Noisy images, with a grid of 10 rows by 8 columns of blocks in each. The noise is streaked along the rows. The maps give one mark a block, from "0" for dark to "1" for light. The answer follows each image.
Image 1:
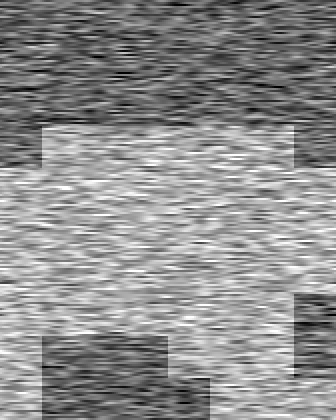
00000000
00000000
00000000
01111110
11111111
11111111
11111111
11111110
10001110
10000111
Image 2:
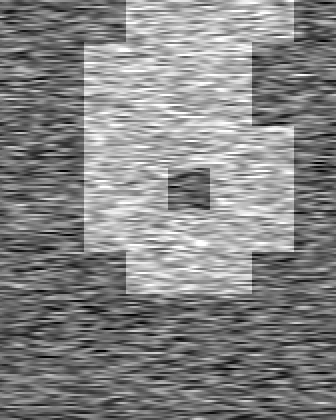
00011110
00111100
00111100
00111110
00110110
00111110
00011100
00000000
00000000
00000000
